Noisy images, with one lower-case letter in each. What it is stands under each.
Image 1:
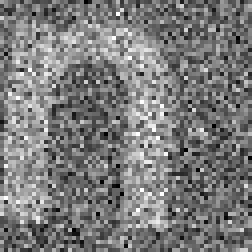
n
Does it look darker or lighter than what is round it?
lighter
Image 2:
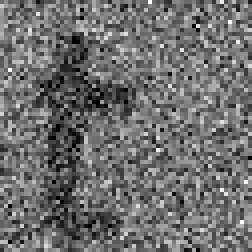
t
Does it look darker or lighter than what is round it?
darker
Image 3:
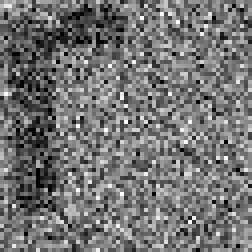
r
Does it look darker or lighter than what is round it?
darker
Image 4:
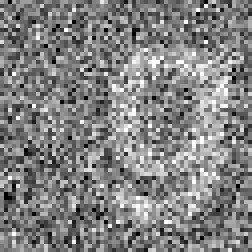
g
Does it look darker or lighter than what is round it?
lighter
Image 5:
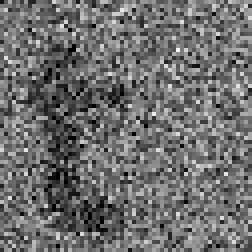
t
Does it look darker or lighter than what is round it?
darker
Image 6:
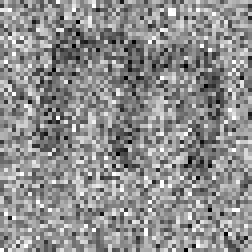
m
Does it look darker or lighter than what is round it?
darker
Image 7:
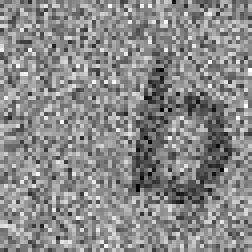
b
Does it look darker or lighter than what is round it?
darker
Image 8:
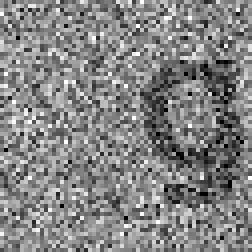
g
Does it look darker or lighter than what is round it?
darker
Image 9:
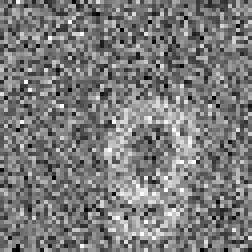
g
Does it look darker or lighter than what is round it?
lighter
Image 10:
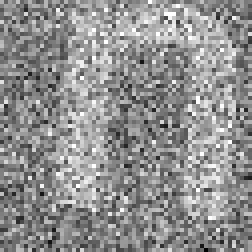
n
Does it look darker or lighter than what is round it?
lighter
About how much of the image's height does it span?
nearly all
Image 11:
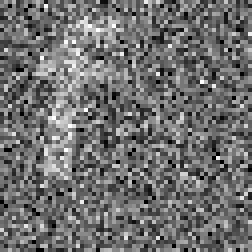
f
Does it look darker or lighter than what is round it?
lighter
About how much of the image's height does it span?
two thirds
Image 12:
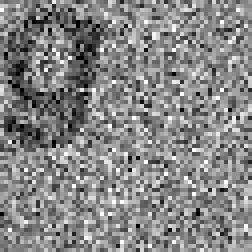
g
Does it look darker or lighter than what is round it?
darker
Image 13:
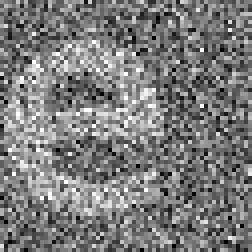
e
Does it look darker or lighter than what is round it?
lighter
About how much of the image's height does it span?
two thirds
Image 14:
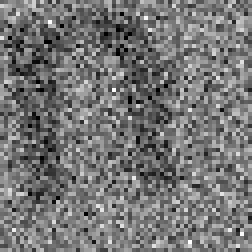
n
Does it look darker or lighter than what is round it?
darker
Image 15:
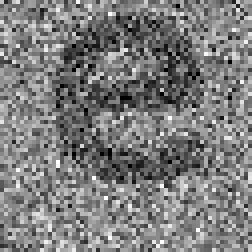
e
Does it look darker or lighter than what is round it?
darker
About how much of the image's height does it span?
two thirds
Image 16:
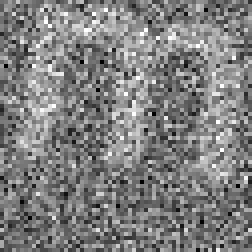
m
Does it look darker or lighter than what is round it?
lighter
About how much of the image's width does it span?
nearly all
